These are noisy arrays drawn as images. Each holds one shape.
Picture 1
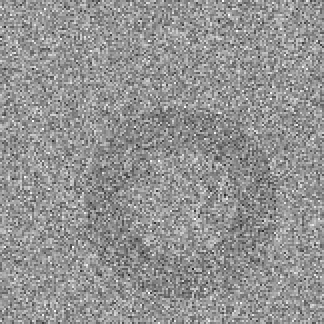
dark ring
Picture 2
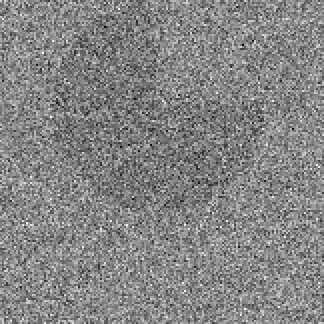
dark disc with a wedge cut out
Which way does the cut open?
up and right
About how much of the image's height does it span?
two thirds
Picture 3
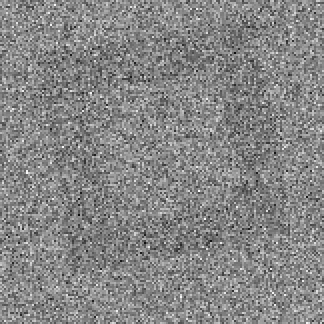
dark square frame
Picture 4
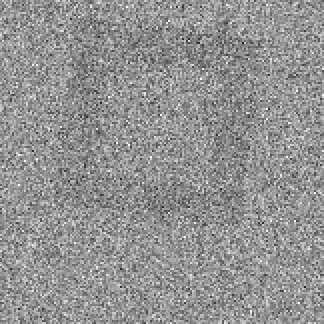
dark square frame
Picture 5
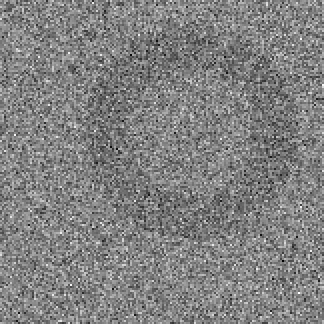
dark ring
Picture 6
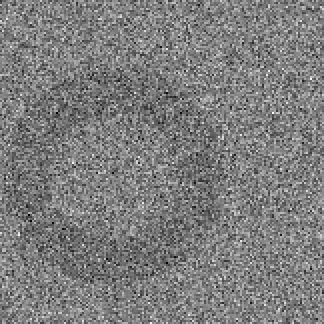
dark ring
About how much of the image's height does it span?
two thirds
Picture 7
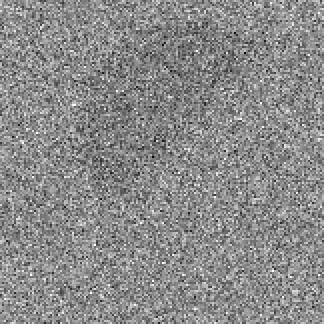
dark half disc
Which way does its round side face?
up and left
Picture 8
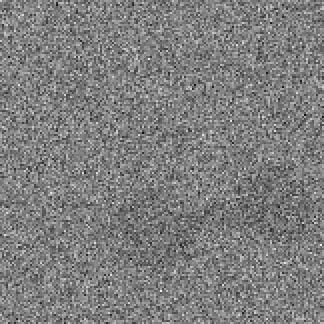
dark dumbbell
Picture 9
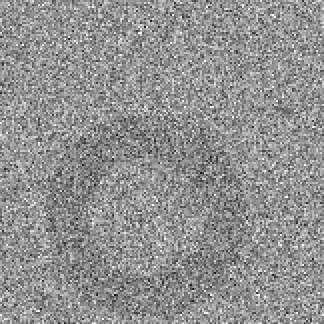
dark ring
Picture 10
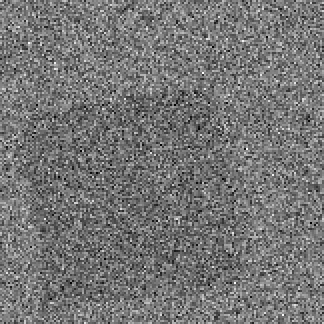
dark square
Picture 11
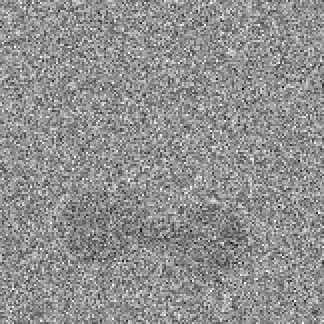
dark dumbbell
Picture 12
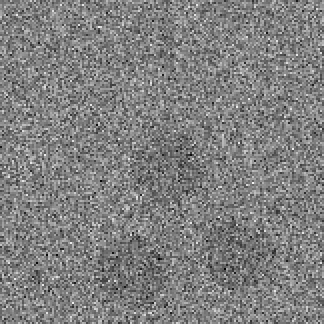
dark three dots
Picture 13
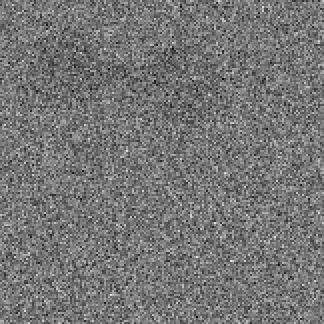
dark dumbbell
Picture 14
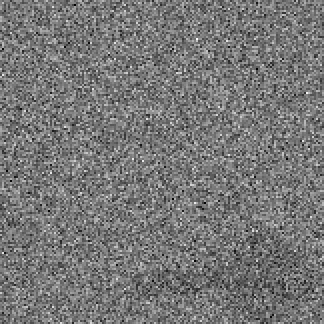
dark lollipop
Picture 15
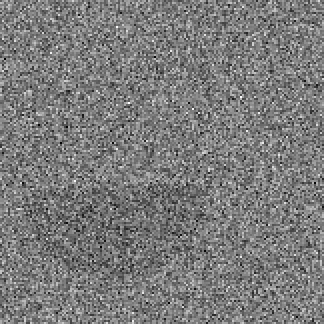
dark half disc
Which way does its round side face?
down
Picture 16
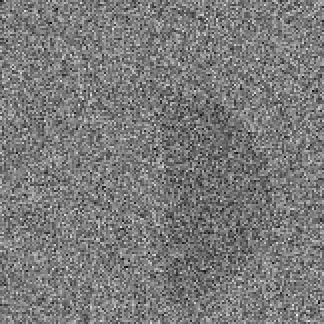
dark half disc
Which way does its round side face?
right
